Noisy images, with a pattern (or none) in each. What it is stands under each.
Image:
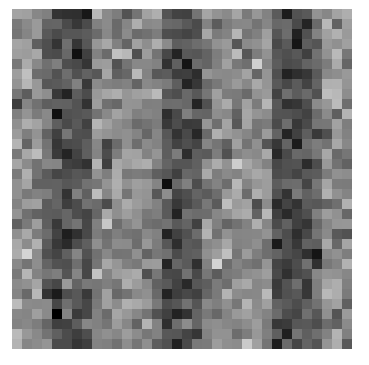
vertical stripes
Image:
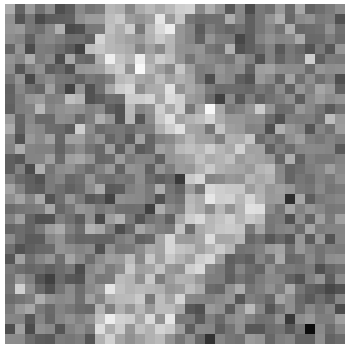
a wavy band
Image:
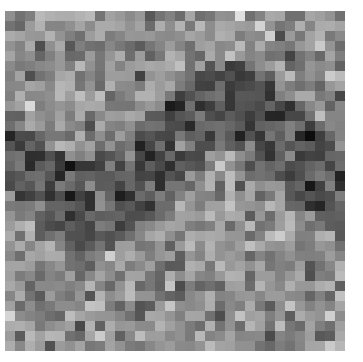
a wavy band
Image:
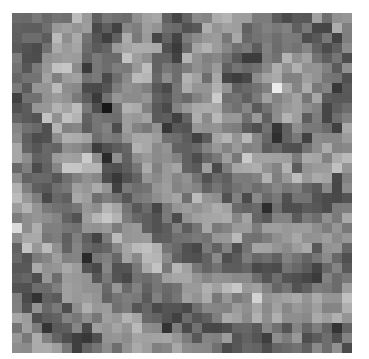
rings round one point
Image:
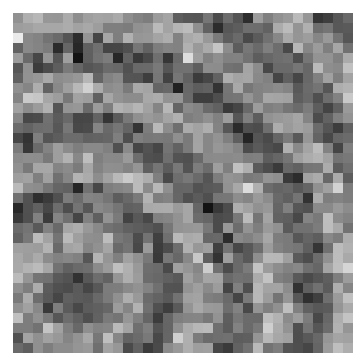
rings round one point
